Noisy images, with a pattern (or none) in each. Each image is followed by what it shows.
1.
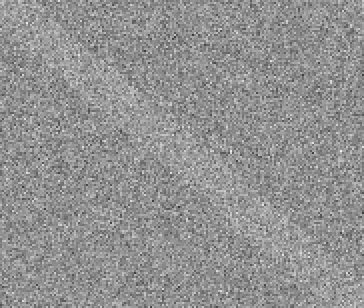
a diagonal band
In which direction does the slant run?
top left to bottom right
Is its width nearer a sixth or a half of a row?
a sixth
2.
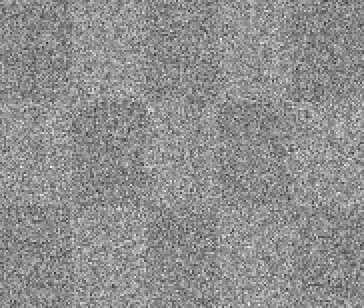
a checkerboard
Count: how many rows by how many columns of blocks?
3 by 5
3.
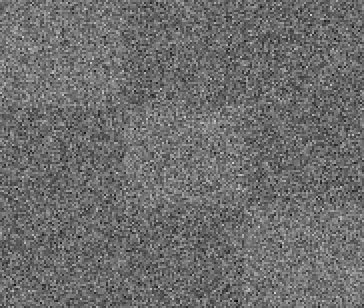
blocks along the diagonal
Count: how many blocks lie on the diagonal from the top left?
3
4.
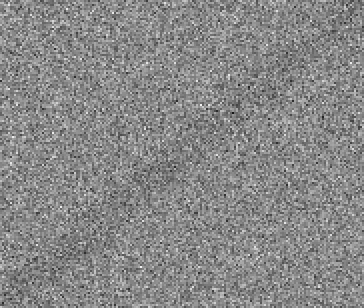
a diagonal band
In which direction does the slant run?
bottom left to top right
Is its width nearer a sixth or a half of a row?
a sixth
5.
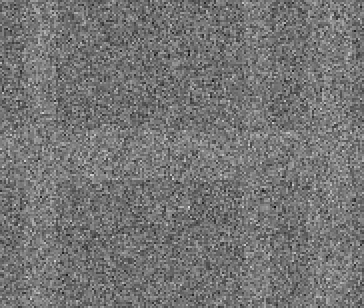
bands of rows crossing bands of columns
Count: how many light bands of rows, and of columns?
1 and 3
